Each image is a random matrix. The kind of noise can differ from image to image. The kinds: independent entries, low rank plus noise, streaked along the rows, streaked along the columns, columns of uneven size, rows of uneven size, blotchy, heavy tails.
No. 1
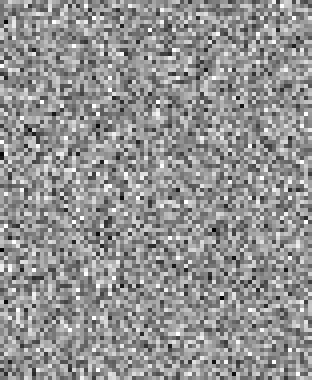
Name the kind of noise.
independent entries
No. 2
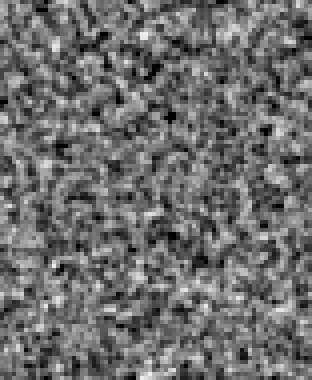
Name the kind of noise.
blotchy
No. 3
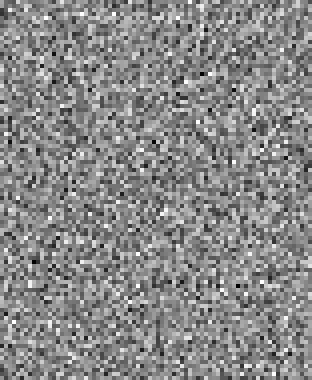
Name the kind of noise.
independent entries
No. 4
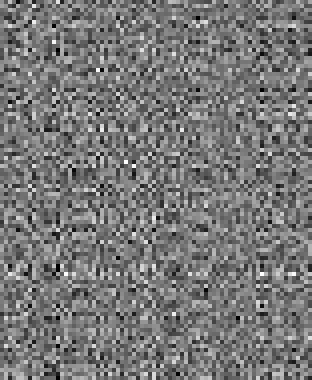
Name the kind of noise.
low rank plus noise
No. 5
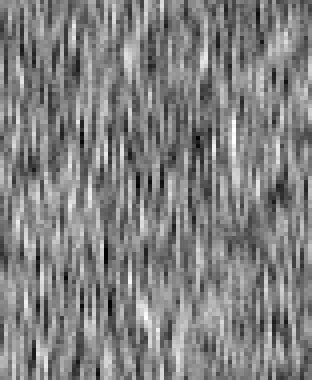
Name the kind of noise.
streaked along the columns
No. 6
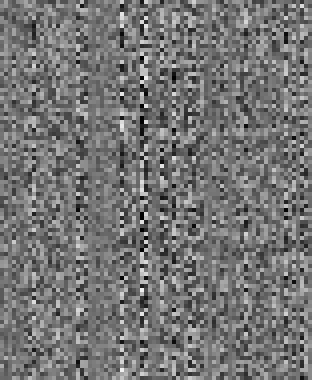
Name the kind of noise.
columns of uneven size
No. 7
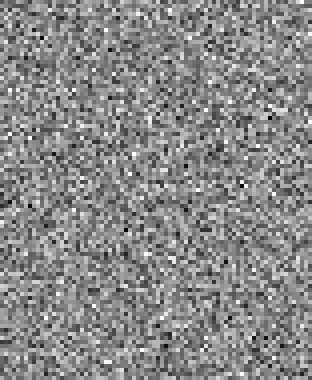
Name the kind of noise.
independent entries
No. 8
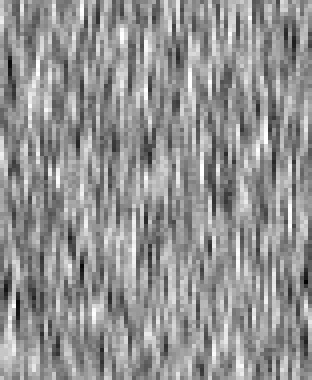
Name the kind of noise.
streaked along the columns
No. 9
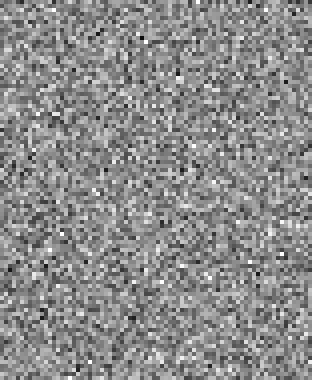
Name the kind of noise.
independent entries
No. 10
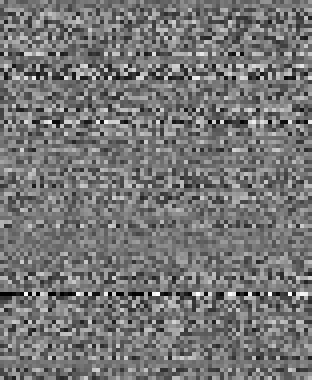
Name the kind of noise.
rows of uneven size
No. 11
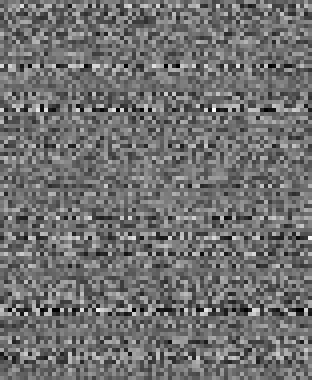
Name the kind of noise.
rows of uneven size
